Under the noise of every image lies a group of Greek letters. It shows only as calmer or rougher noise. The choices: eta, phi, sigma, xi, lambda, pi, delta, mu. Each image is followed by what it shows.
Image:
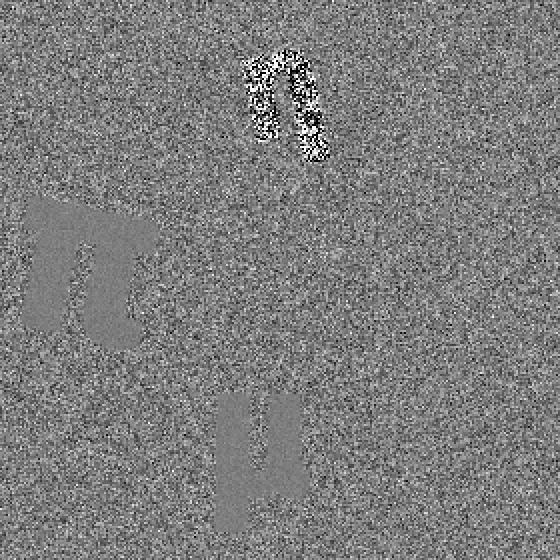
top middle: rough eta; middle left: calm pi; bottom middle: calm mu
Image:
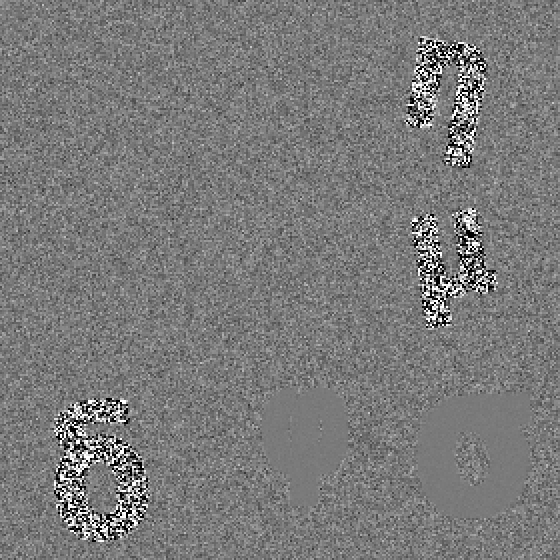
top right: rough eta; middle right: rough mu; bottom left: rough delta; bottom middle: calm phi; bottom right: calm sigma
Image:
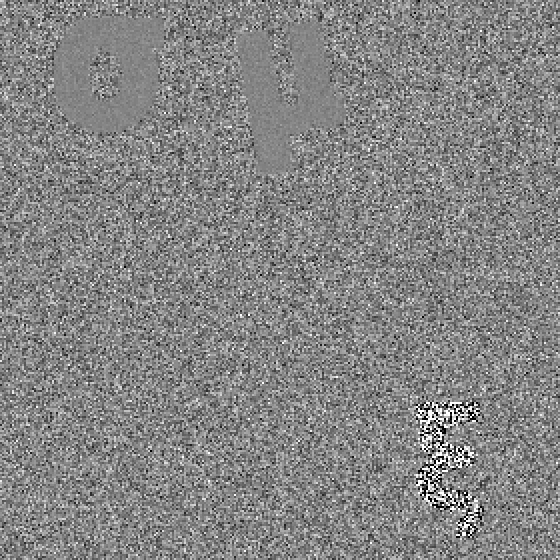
top left: calm sigma; top middle: calm mu; bottom right: rough xi
